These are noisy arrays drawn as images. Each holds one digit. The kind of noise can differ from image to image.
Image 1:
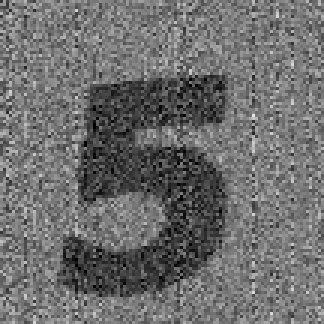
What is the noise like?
columns of uneven size
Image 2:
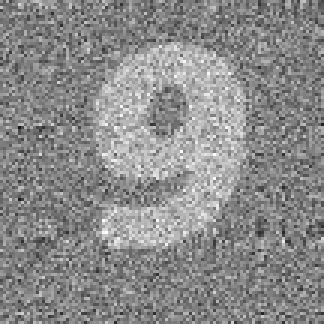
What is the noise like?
low rank plus noise
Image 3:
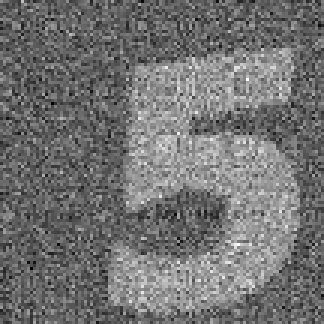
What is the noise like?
low rank plus noise
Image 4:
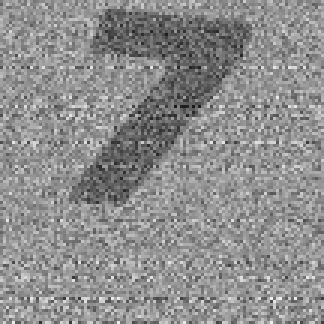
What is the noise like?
rows of uneven size
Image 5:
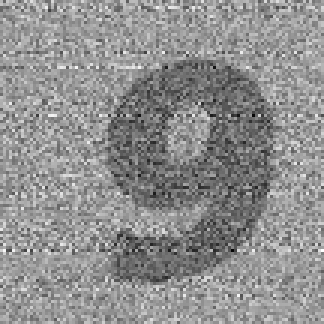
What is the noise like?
rows of uneven size
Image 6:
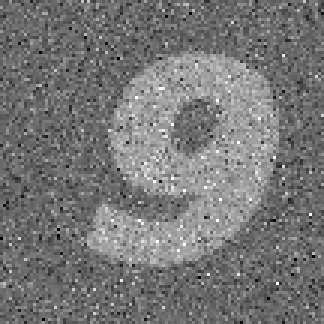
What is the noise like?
heavy tails
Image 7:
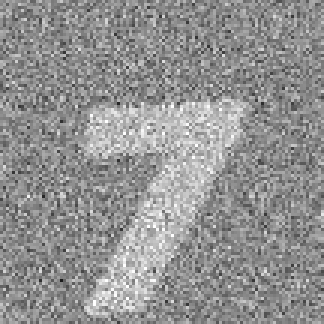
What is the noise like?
low rank plus noise
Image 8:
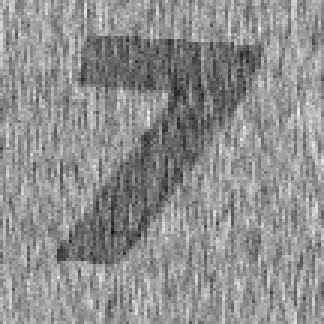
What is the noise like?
streaked along the columns
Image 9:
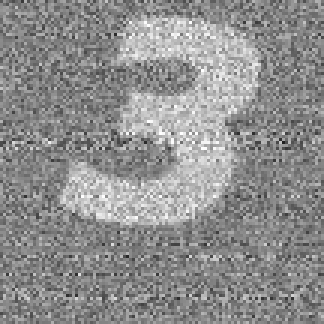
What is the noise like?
rows of uneven size
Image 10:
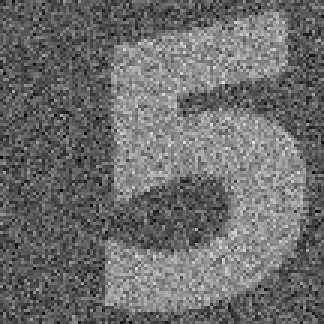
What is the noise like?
independent entries
